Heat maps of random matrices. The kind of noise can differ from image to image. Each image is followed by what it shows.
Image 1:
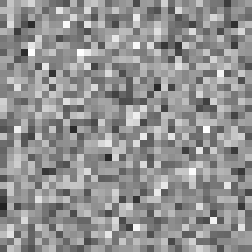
independent entries
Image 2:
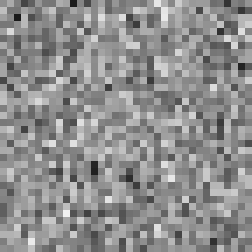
low rank plus noise
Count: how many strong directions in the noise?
five to eight
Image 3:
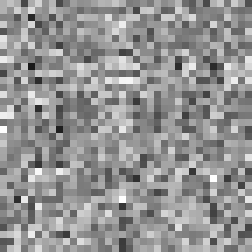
low rank plus noise
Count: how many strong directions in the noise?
two
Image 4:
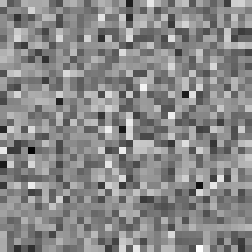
low rank plus noise
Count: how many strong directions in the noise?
two
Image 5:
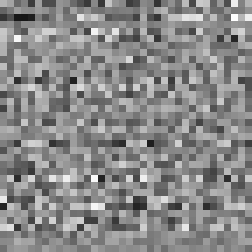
rows of uneven size
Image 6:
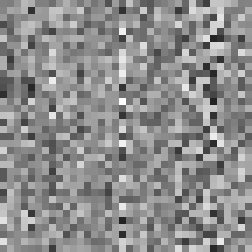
columns of uneven size
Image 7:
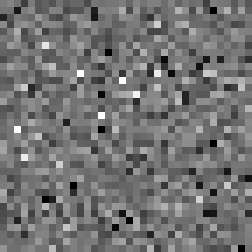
heavy tails
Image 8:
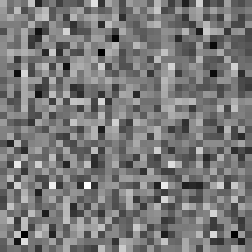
low rank plus noise
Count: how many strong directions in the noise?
three or four
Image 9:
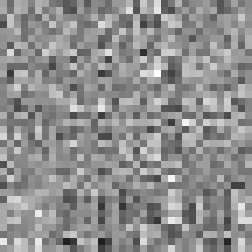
low rank plus noise
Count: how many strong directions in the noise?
two
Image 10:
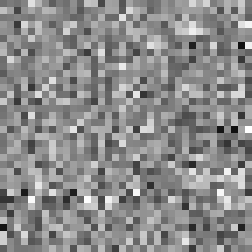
low rank plus noise
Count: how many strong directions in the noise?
three or four
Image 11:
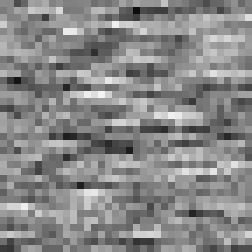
streaked along the rows
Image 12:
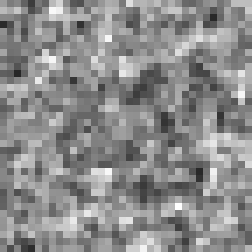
blotchy
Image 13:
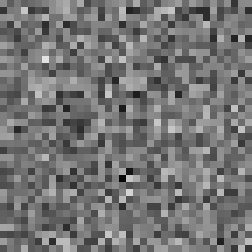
low rank plus noise
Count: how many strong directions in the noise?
five to eight
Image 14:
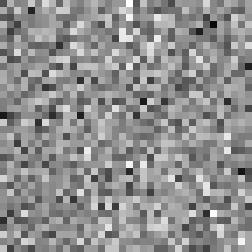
independent entries
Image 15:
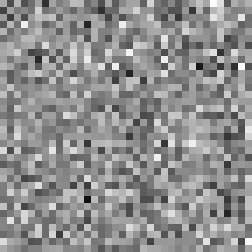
low rank plus noise
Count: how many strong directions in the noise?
five to eight
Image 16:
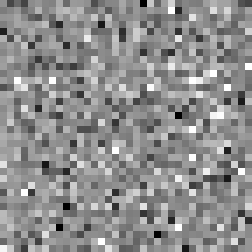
heavy tails
